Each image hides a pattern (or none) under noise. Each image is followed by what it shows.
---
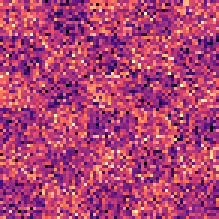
a checkerboard
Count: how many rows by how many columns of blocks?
6 by 5
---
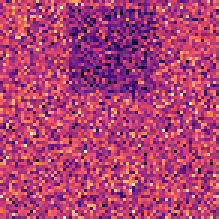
one block
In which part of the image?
top middle
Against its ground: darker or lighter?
darker
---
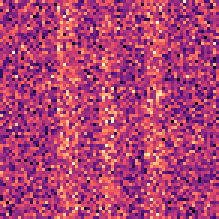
bands of columns
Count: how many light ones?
3
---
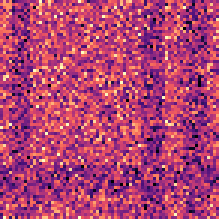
bands of rows crossing bands of columns
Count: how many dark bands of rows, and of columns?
1 and 3
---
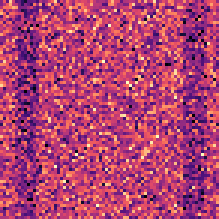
bands of columns
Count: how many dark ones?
2
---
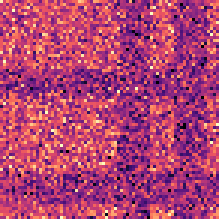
bands of rows crossing bands of columns
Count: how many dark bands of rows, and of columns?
2 and 2
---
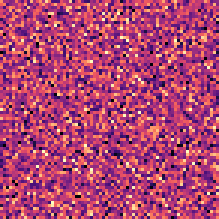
only noise
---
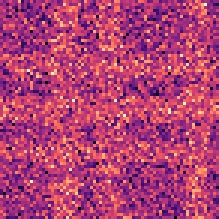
bands of rows crossing bands of columns
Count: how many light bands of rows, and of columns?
3 and 3
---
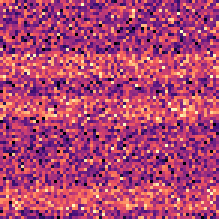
bands of rows
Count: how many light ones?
3
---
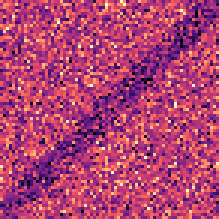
a diagonal band
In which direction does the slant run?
bottom left to top right
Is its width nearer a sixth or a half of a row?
a sixth
